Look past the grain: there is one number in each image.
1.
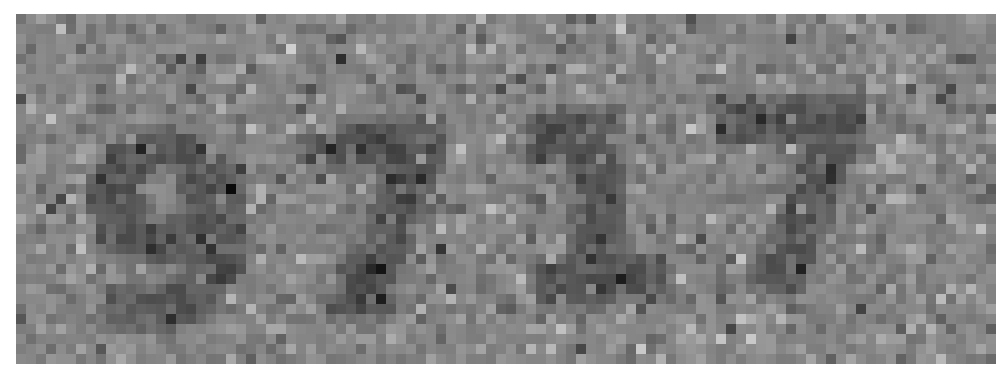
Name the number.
9717
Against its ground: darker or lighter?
darker
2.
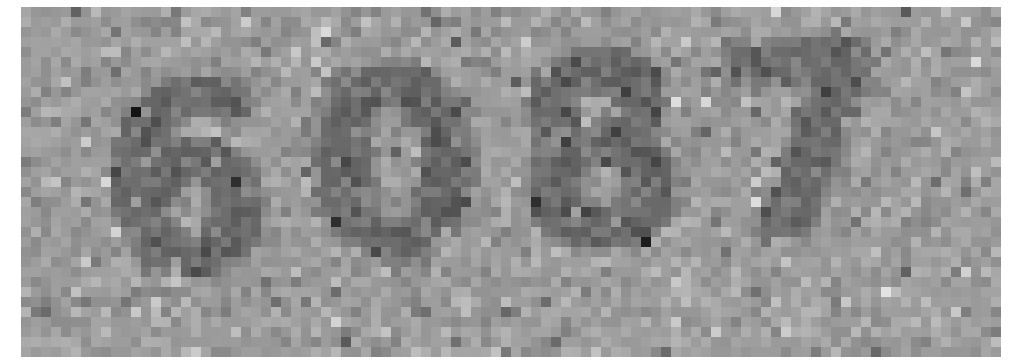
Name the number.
6087
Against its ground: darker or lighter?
darker
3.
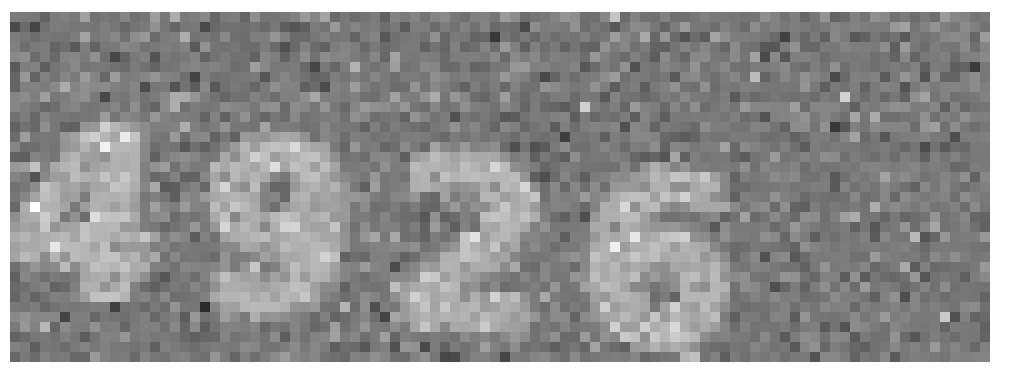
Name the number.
4926
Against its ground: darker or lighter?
lighter
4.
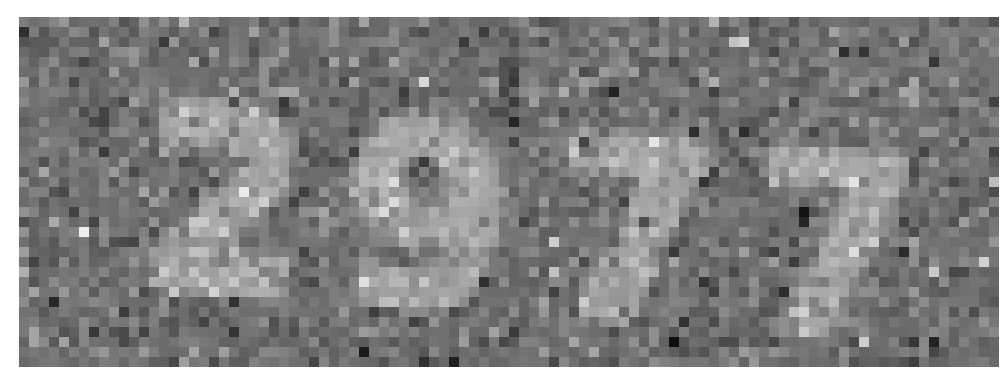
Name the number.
2977
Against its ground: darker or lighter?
lighter
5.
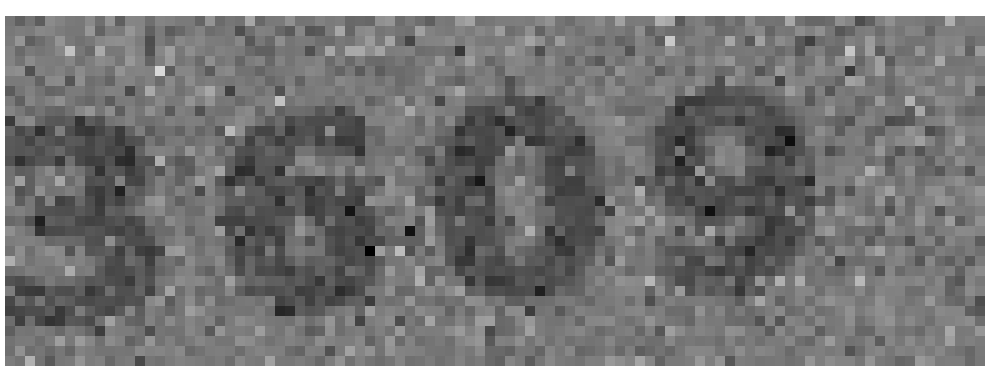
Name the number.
3609
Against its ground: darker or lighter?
darker
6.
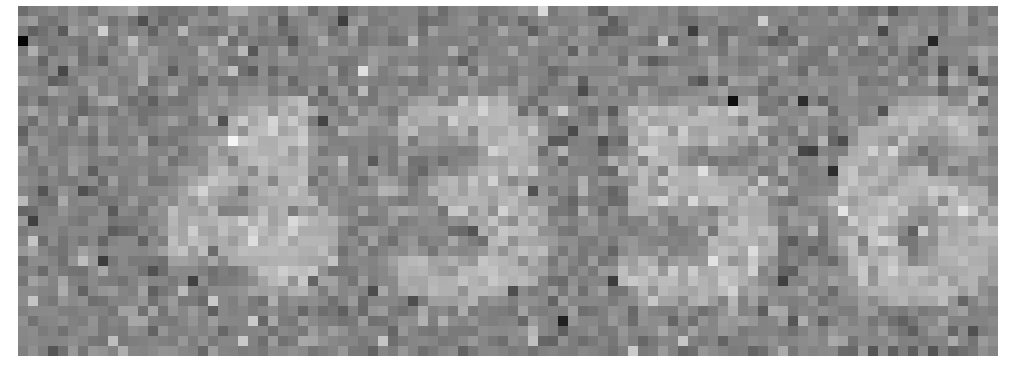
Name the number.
4356
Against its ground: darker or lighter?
lighter
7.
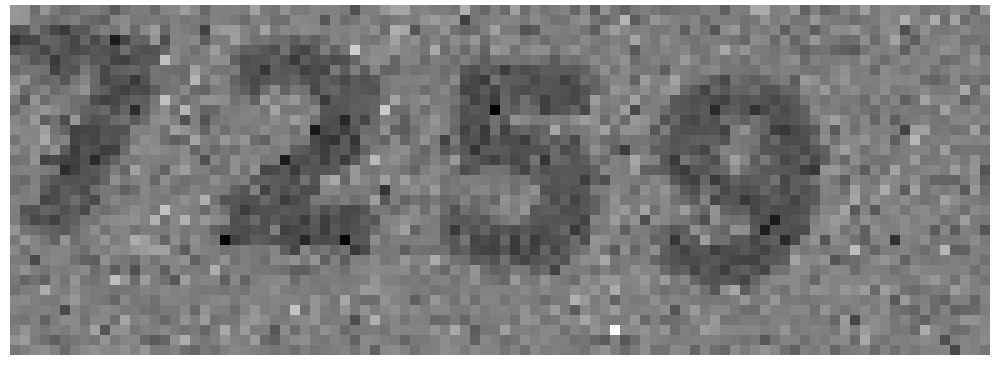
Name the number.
7259
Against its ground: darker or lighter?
darker
